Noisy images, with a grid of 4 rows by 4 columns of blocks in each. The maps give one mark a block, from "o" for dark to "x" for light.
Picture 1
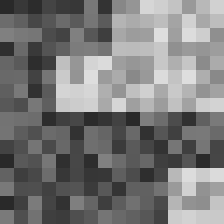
ooxx
oxxx
oooo
ooox
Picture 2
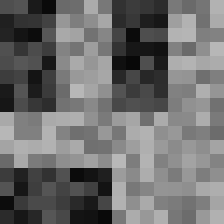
oxox
oxox
xxxx
ooxx
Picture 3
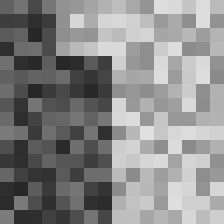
oxxx
ooxx
ooxx
ooxx
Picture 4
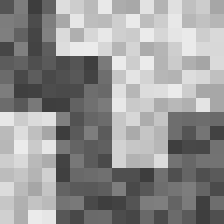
oxxx
ooxx
xoxo
xooo
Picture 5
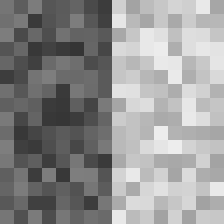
ooxx
ooxx
ooxx
ooxx
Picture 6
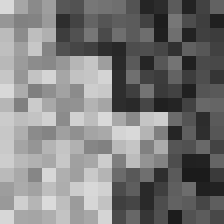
xooo
xxoo
xxxo
xxoo
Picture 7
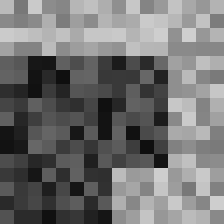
xxxx
ooox
ooox
ooxx
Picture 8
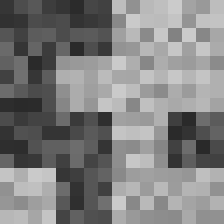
ooxx
oxxx
ooxo
xoxx
